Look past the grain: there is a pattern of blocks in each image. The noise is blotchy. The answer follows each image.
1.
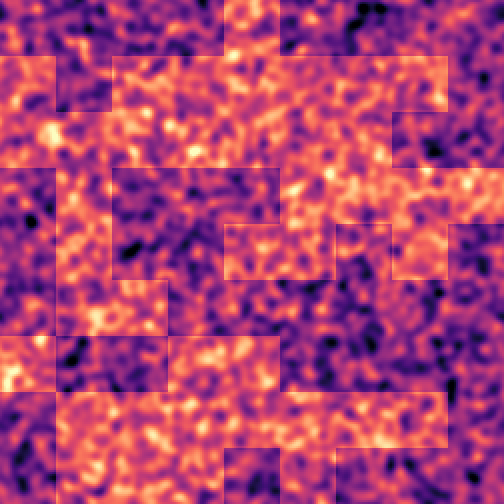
no symmetry
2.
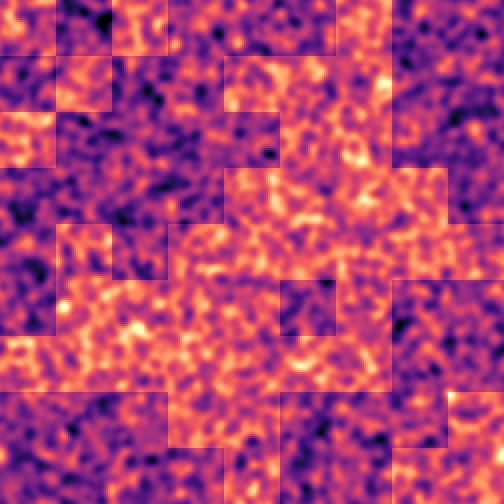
mirrored about the diagonal from the top left
